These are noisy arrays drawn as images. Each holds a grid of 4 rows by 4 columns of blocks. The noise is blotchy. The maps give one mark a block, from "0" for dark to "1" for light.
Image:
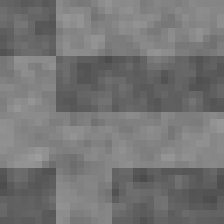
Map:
0 1 1 1
1 0 0 0
1 1 1 1
0 1 0 0
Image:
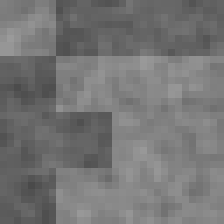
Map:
1 0 0 0
0 1 1 1
0 0 1 1
0 1 1 1
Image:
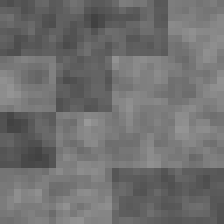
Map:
0 0 0 1
1 0 1 1
0 1 1 1
1 1 0 0
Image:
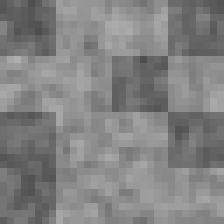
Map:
0 1 1 0
1 1 0 1
0 1 1 0
0 1 1 1
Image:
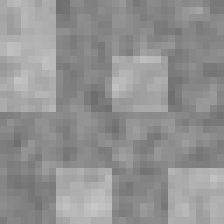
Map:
1 0 0 0
1 0 1 0
0 0 0 0
0 1 0 1
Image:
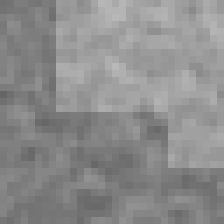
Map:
0 1 1 1
0 1 1 1
0 0 0 1
0 0 0 0
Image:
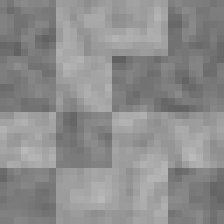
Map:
0 1 1 0
0 1 0 0
1 0 1 1
0 1 1 0
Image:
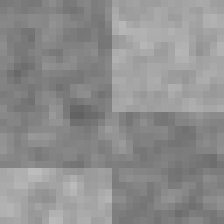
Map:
0 0 1 1
0 0 1 1
0 0 0 0
1 1 0 0
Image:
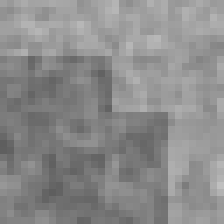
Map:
1 1 1 1
0 0 1 1
0 0 0 1
0 0 0 1
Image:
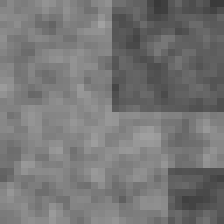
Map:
1 1 0 0
1 1 0 0
1 1 1 1
1 1 1 0
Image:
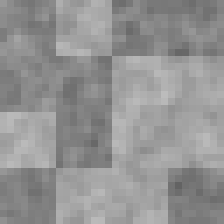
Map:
0 1 0 0
0 0 1 1
1 0 1 1
0 1 1 0
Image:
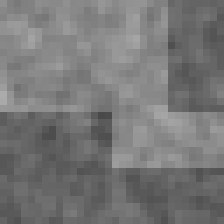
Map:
1 1 1 0
1 1 1 0
0 0 1 1
0 0 0 0
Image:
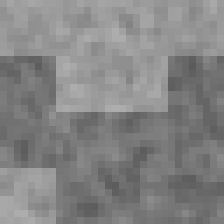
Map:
1 1 1 1
0 1 1 0
0 0 0 0
1 0 0 0
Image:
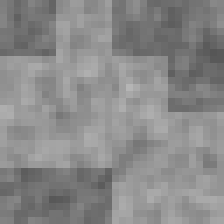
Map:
0 1 0 0
1 1 1 0
1 1 1 1
0 0 1 1
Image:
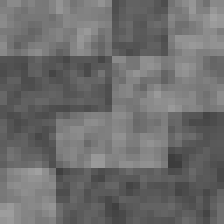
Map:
1 1 0 1
0 0 1 1
0 1 1 0
1 0 0 0
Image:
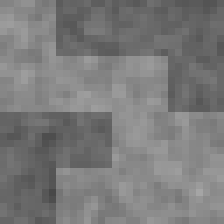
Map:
1 0 0 0
1 1 1 0
0 0 1 1
0 1 1 1
